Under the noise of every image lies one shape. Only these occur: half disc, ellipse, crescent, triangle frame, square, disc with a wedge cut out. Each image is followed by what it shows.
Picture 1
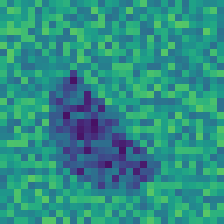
dark half disc
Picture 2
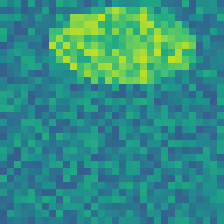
light ellipse
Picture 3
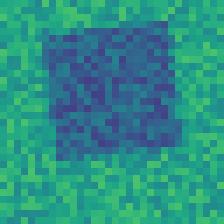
dark square
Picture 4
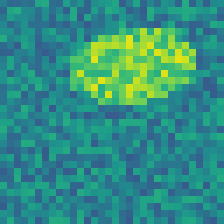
light ellipse
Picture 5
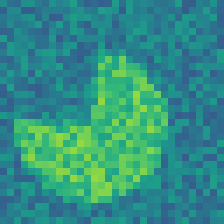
light disc with a wedge cut out
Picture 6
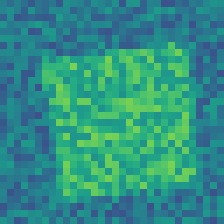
light square
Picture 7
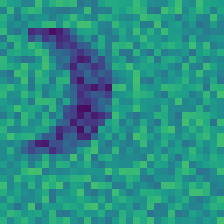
dark crescent
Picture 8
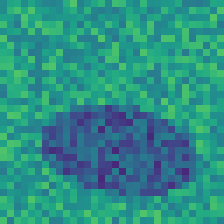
dark ellipse
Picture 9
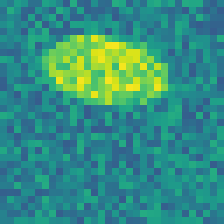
light ellipse
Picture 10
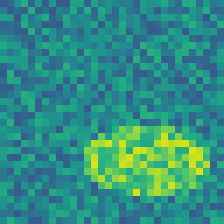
light ellipse
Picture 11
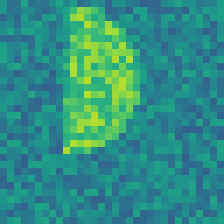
light half disc
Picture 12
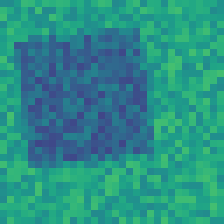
dark square
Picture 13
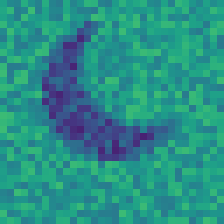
dark crescent
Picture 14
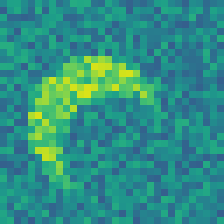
light crescent
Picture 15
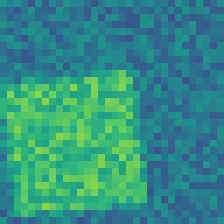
light square
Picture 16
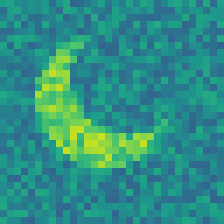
light crescent
